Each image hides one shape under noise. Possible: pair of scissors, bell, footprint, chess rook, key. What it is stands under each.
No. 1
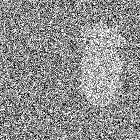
light footprint
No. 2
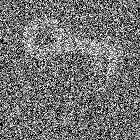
light key
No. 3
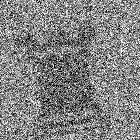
dark chess rook
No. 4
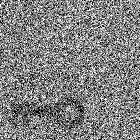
dark key
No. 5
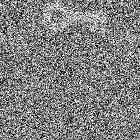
light key
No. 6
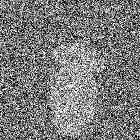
light footprint
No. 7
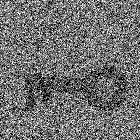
dark key
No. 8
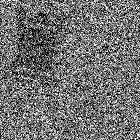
dark chess rook
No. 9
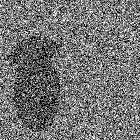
dark footprint
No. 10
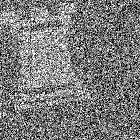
light chess rook
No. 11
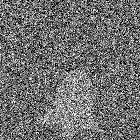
light bell
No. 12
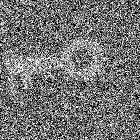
light key
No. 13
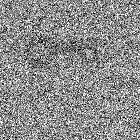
dark key
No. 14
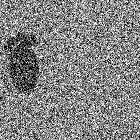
dark footprint, middle left
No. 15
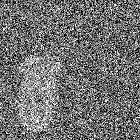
light footprint
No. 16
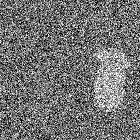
light footprint
